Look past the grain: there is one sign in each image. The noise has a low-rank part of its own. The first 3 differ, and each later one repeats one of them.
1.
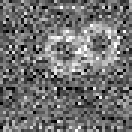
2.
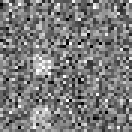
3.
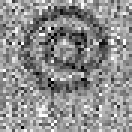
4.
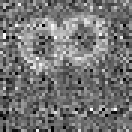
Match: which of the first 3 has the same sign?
1
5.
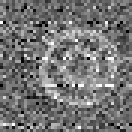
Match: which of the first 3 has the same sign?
3
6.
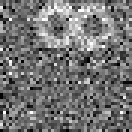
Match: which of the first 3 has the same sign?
1
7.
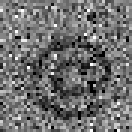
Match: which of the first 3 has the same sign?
3
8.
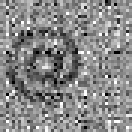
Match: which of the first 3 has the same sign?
3
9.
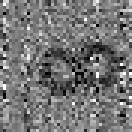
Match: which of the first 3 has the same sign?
1
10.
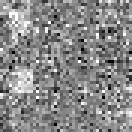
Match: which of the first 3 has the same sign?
2
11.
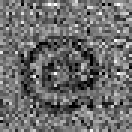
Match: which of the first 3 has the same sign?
3
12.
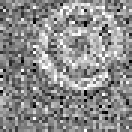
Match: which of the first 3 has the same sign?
3
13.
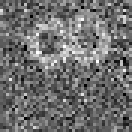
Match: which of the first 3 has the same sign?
1
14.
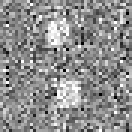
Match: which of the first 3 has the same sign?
2
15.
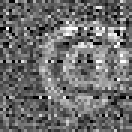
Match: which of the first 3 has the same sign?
3
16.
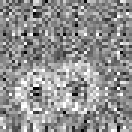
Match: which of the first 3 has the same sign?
1
